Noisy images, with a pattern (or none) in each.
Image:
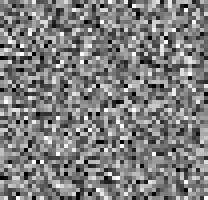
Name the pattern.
only noise
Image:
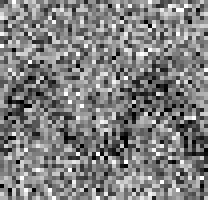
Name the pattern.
a wavy band
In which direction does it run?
left to right
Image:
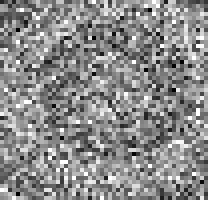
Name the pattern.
rings round one point
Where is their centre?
centre
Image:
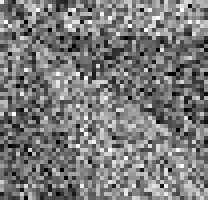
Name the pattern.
spokes from one point
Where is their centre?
top left
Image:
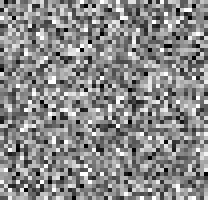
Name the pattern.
only noise
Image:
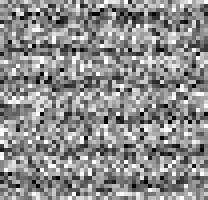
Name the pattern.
horizontal stripes
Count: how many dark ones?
6
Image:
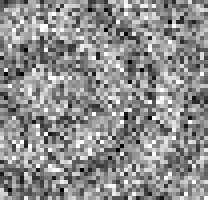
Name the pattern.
rings round one point
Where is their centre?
middle left
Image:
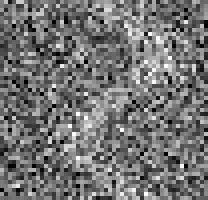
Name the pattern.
a wavy band
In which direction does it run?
top to bottom
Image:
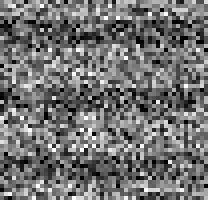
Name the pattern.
horizontal stripes
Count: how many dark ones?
3
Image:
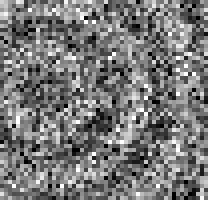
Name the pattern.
rings round one point
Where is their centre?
middle left
